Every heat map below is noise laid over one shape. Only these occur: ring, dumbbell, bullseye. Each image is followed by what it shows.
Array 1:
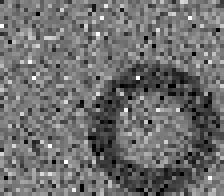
ring
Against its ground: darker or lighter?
darker
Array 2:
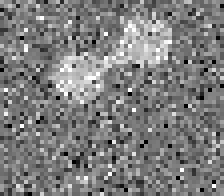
dumbbell
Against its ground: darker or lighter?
lighter
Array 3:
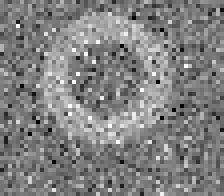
ring
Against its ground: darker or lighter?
lighter
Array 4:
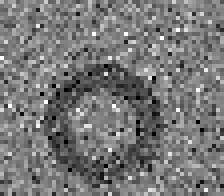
ring
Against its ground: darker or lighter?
darker
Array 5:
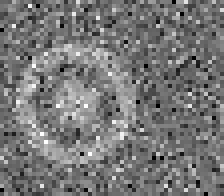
bullseye
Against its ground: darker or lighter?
lighter
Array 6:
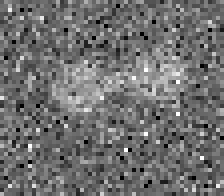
dumbbell
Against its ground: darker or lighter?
lighter
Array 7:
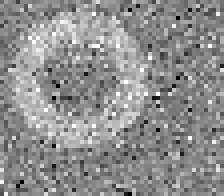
ring
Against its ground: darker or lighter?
lighter
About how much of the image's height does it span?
two thirds
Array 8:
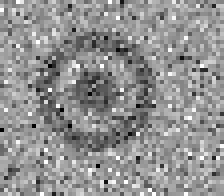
bullseye
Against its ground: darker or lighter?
darker
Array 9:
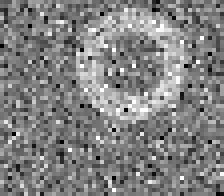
ring
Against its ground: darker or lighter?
lighter
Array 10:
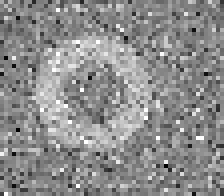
ring
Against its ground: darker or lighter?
lighter
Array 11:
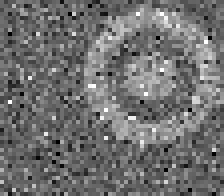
bullseye
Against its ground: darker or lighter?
lighter
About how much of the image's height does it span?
two thirds
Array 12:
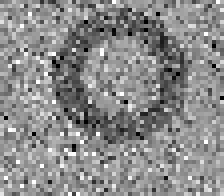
ring
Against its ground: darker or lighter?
darker
